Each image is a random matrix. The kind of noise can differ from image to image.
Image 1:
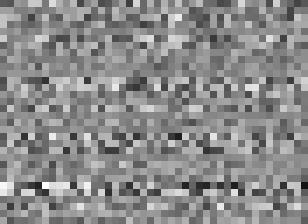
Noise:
rows of uneven size
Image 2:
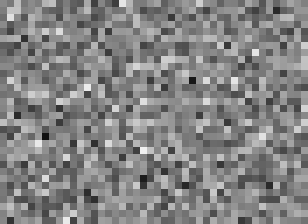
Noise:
independent entries
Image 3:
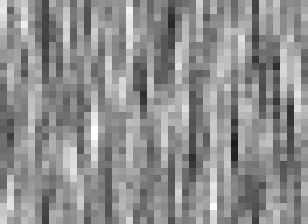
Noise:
streaked along the columns
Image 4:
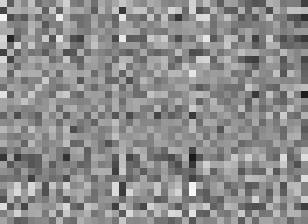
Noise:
low rank plus noise
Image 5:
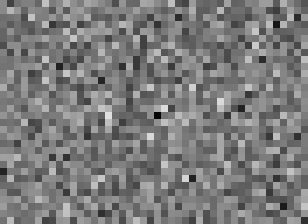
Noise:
independent entries
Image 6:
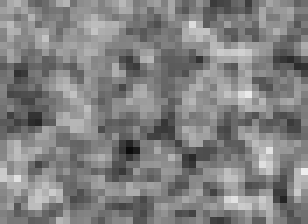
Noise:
blotchy
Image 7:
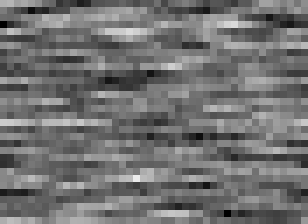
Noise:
streaked along the rows
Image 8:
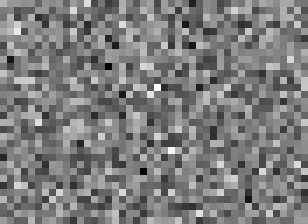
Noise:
independent entries
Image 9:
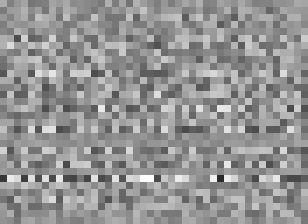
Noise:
rows of uneven size
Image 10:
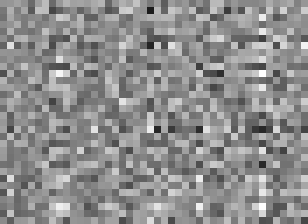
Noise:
low rank plus noise
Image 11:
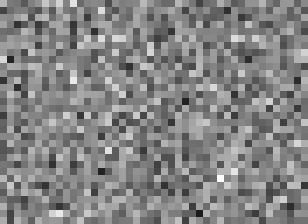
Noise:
independent entries
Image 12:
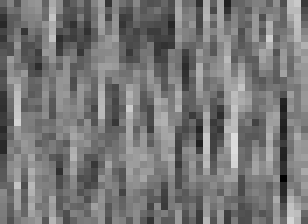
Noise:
streaked along the columns
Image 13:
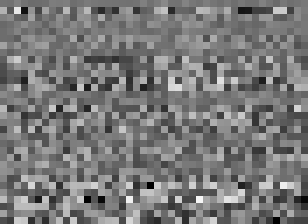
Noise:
rows of uneven size
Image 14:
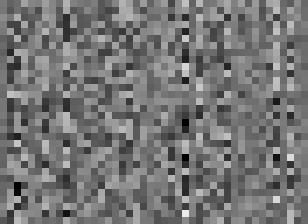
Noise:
columns of uneven size
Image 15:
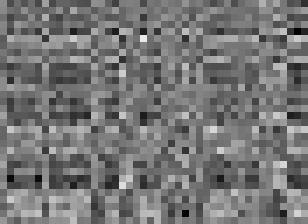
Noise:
low rank plus noise
